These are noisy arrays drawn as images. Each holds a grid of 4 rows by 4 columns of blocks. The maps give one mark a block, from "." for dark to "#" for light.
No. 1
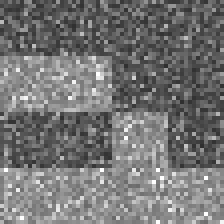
. . . .
# # . .
. . # .
# # # #
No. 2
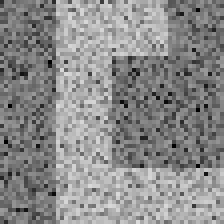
. # # .
. # . .
. # . .
. # # #
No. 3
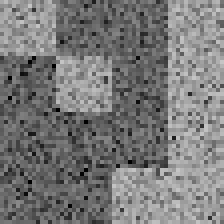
# . . #
. # . #
. . . #
. . # #
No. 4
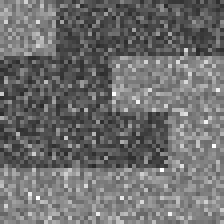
# . . .
. . # #
. . . #
# # # #
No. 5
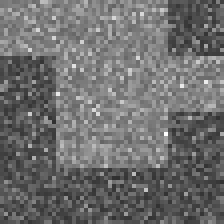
# # # .
. # # #
. # # .
. . . .
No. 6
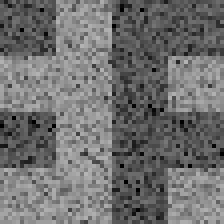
. # . .
# # . #
. # . .
# # . #
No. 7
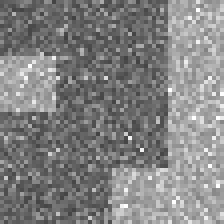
. . . #
# . . #
. . . #
. . # #
